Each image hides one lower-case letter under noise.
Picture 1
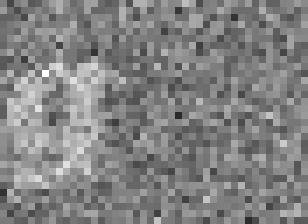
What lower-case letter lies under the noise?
g
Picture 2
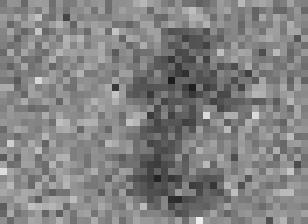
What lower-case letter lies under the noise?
t
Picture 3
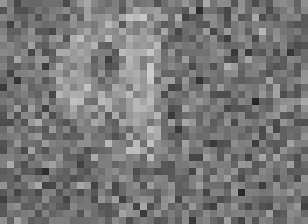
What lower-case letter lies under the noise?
q
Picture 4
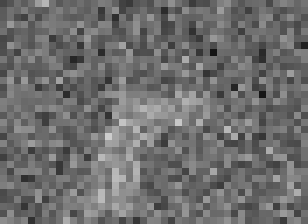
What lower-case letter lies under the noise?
r
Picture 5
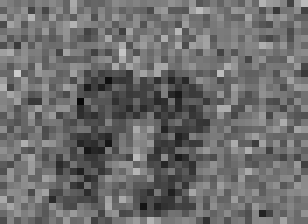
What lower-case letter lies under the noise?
n
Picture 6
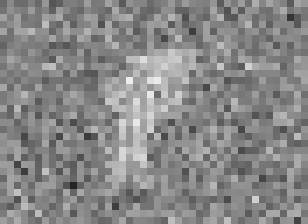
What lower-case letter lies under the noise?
f
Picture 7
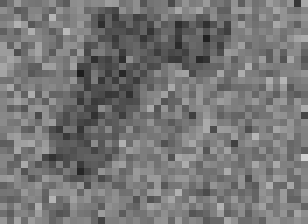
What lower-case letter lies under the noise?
r
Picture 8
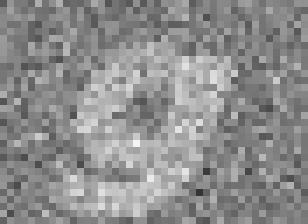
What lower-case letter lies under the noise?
g
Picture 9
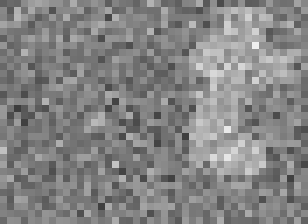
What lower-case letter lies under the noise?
t
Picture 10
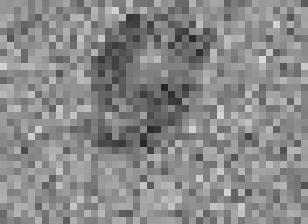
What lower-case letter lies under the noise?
g
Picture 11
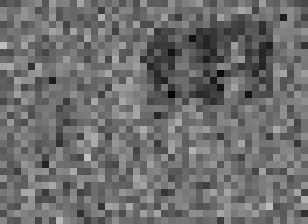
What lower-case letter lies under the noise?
m
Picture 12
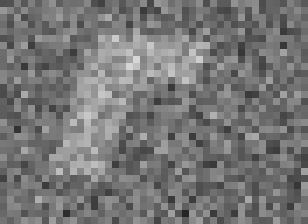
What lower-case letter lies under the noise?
r
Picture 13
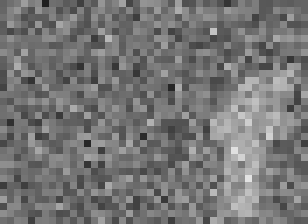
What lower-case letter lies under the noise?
f
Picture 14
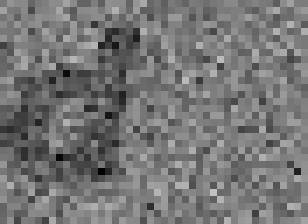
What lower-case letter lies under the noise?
d
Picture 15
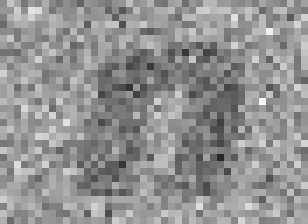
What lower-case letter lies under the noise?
n
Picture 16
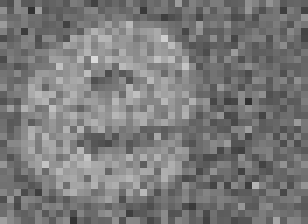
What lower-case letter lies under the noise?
e
